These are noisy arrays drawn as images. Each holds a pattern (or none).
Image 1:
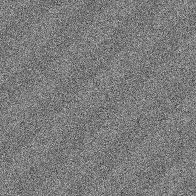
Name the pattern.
diagonal stripes
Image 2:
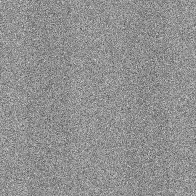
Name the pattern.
vertical stripes
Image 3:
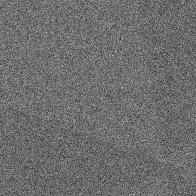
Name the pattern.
spokes from one point
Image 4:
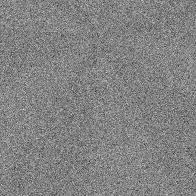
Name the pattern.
spokes from one point
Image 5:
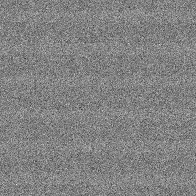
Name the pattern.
horizontal stripes
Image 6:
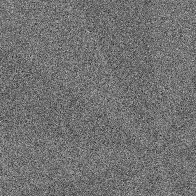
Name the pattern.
spokes from one point
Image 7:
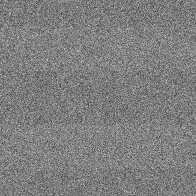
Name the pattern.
horizontal stripes
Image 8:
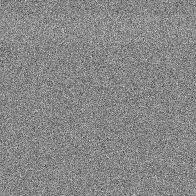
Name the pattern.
one horizontal stripe
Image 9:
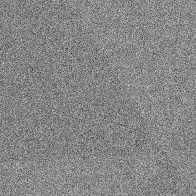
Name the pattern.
spokes from one point
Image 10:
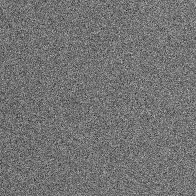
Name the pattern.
a smooth slope
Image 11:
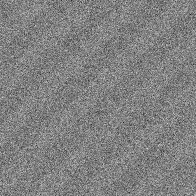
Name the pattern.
diagonal stripes
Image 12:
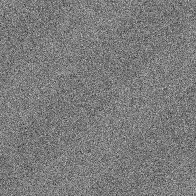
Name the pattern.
diagonal stripes
